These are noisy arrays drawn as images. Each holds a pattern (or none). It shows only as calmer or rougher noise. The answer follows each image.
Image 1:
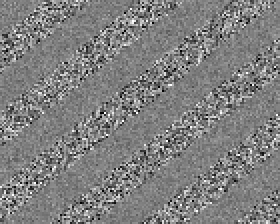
diagonal stripes
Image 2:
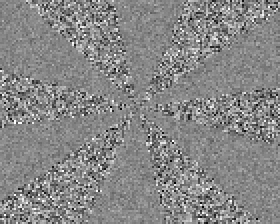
spokes from one point
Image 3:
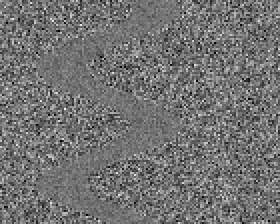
a wavy band
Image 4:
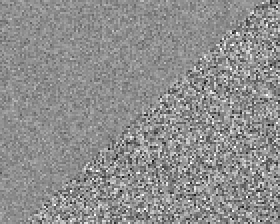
a sharp edge
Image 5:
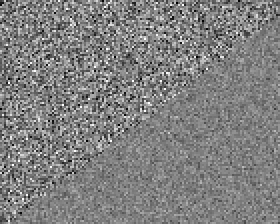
a sharp edge
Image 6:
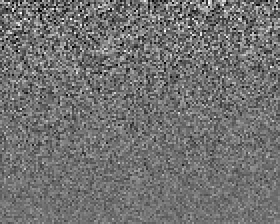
a smooth slope
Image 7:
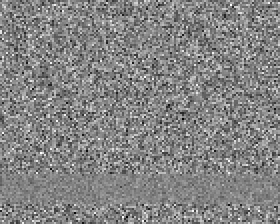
one horizontal stripe
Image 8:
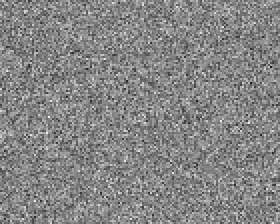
only noise
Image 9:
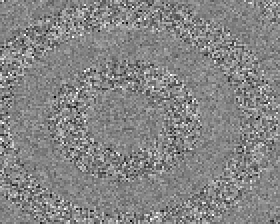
rings round one point
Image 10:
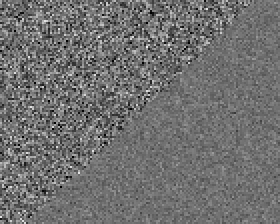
a sharp edge
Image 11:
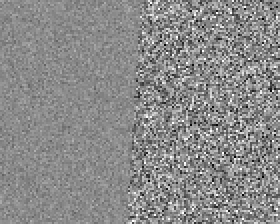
a sharp edge
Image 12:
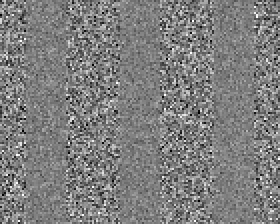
vertical stripes
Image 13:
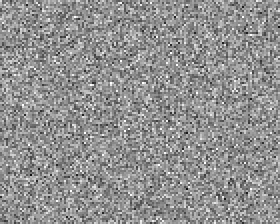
only noise
